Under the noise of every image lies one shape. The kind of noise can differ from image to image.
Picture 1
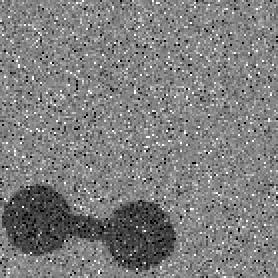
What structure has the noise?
heavy tails
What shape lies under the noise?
dumbbell
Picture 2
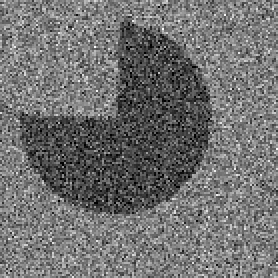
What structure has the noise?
independent entries
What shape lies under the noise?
disc with a wedge cut out
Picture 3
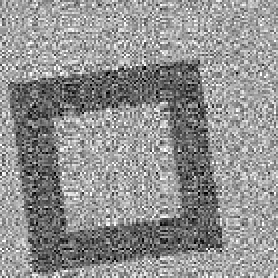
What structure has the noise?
low rank plus noise
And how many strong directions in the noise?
three or four
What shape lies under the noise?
square frame
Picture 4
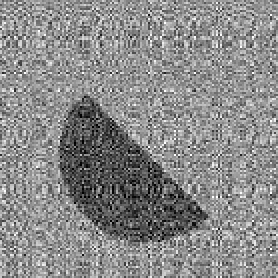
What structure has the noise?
low rank plus noise
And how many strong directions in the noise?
two
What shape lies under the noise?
half disc
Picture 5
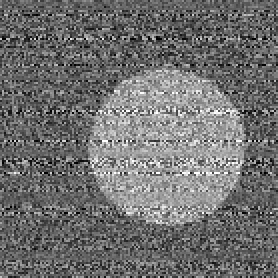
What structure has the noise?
rows of uneven size
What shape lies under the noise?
disc
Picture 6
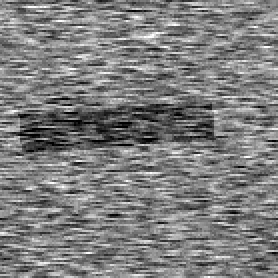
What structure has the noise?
streaked along the rows
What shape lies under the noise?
bar
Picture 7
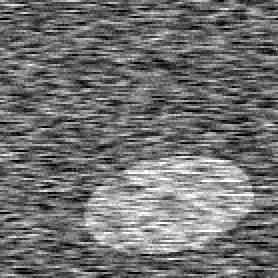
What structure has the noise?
streaked along the rows
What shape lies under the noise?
ellipse
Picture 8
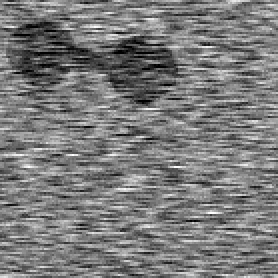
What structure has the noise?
streaked along the rows
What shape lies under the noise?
dumbbell
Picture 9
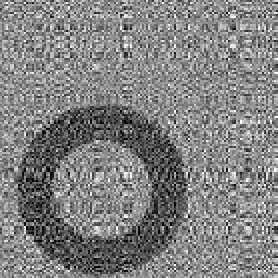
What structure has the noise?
low rank plus noise
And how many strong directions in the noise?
two
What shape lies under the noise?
ring
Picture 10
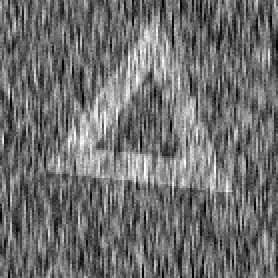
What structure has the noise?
streaked along the columns
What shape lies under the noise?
triangle frame
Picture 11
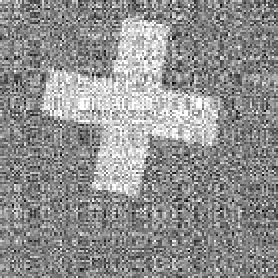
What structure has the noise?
low rank plus noise
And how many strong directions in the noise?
three or four
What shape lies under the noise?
cross
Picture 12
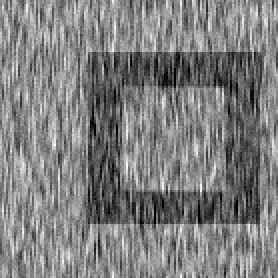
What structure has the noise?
streaked along the columns
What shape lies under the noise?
square frame
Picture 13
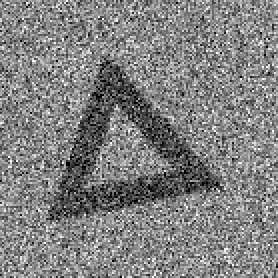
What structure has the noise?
independent entries
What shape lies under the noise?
triangle frame
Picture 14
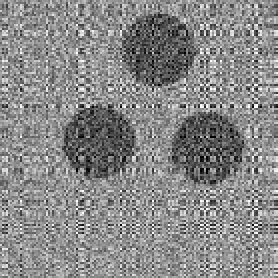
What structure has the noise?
low rank plus noise
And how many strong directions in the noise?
one
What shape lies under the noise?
three dots
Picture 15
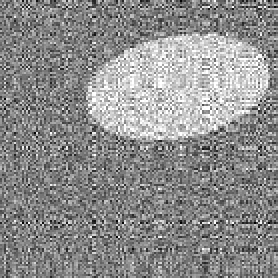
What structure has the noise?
low rank plus noise
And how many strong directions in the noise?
two
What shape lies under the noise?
ellipse
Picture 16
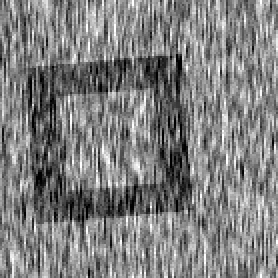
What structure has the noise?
streaked along the columns
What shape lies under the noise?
square frame
